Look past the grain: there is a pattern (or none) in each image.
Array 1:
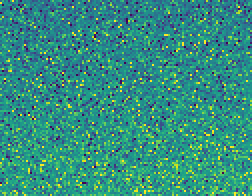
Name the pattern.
a smooth slope
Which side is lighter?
bottom
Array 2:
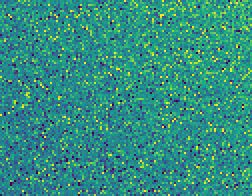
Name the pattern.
a smooth slope
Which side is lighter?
top right
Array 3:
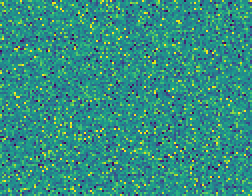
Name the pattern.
only noise
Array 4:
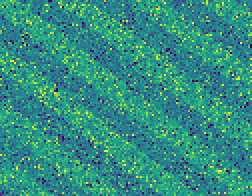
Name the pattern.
diagonal stripes
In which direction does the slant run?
top left to bottom right
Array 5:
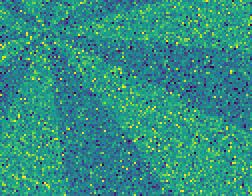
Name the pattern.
spokes from one point
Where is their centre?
top left
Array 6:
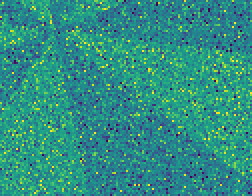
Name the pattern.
spokes from one point
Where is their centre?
top left
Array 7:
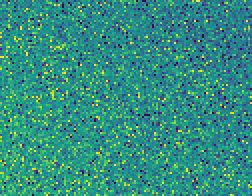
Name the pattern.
a smooth slope
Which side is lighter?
bottom left
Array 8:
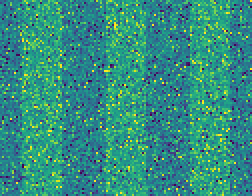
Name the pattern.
vertical stripes
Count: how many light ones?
3
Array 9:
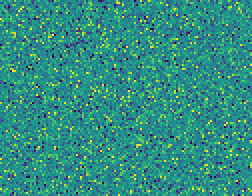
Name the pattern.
only noise
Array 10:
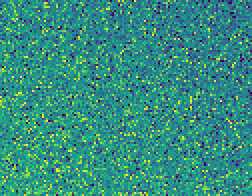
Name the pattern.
a smooth slope
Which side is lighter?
bottom left
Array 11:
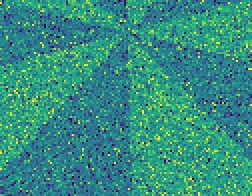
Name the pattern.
spokes from one point
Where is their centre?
top middle
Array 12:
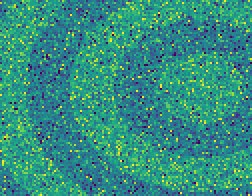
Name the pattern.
rings round one point
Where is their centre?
middle right
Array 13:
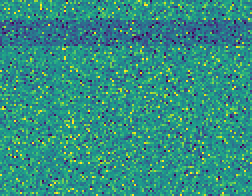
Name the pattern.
one horizontal stripe
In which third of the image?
top
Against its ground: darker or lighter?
darker
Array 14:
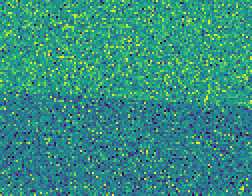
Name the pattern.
a sharp edge
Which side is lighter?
top
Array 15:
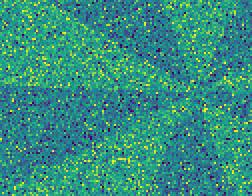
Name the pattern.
spokes from one point
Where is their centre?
middle right
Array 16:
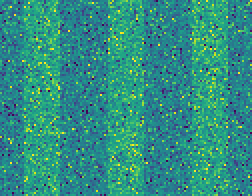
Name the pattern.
vertical stripes
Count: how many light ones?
3
